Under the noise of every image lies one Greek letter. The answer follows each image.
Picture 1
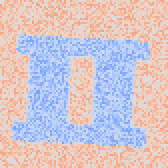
pi
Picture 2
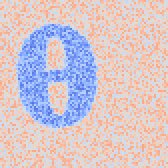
theta
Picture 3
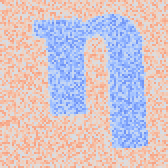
eta
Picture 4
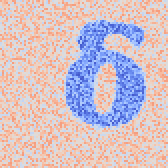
delta
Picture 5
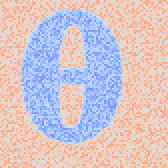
theta
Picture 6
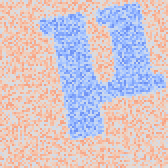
mu
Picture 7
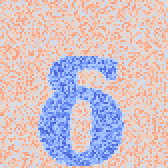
delta
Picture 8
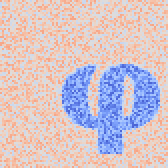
phi
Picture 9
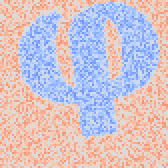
phi
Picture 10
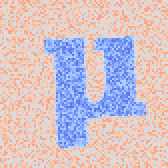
mu
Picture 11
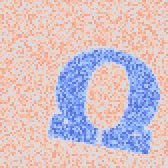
omega
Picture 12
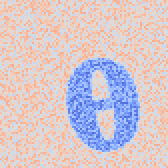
theta
